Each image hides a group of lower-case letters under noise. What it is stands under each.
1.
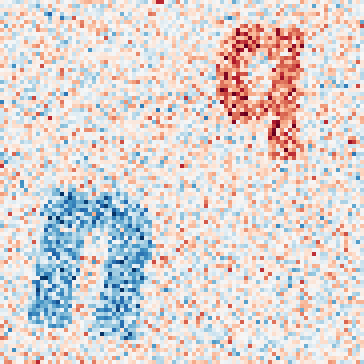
top right: red q; bottom left: blue n
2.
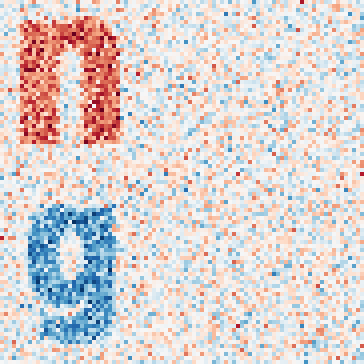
top left: red n; bottom left: blue g
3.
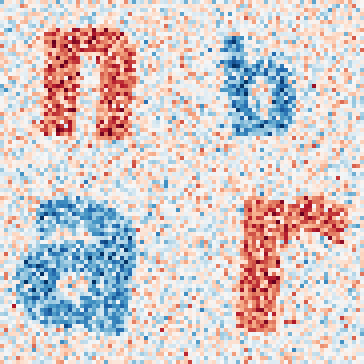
top left: red n; top right: blue b; bottom left: blue a; bottom right: red r
